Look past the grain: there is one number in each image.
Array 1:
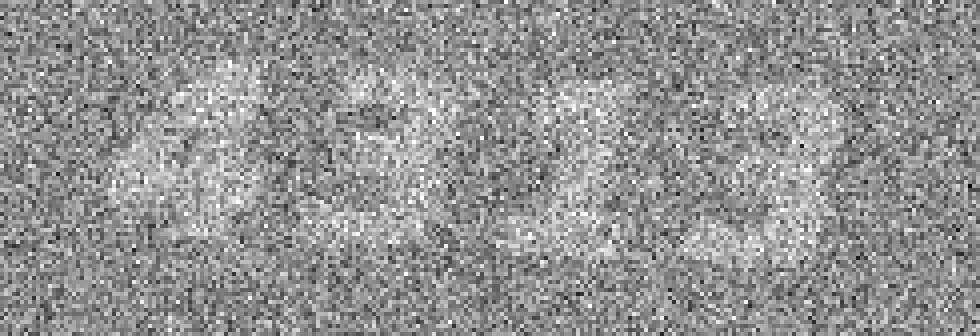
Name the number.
4313
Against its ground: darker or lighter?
lighter
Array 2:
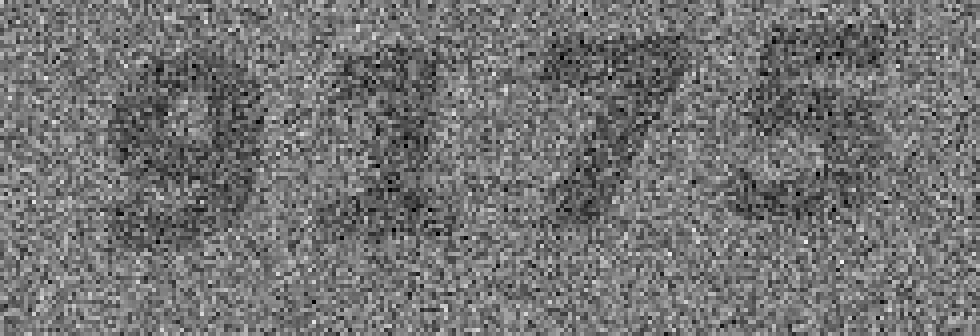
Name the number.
9175
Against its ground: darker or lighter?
darker
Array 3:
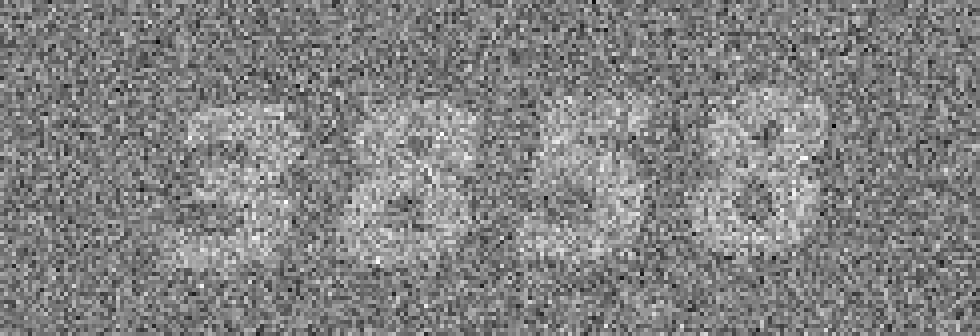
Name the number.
3858
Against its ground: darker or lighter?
lighter
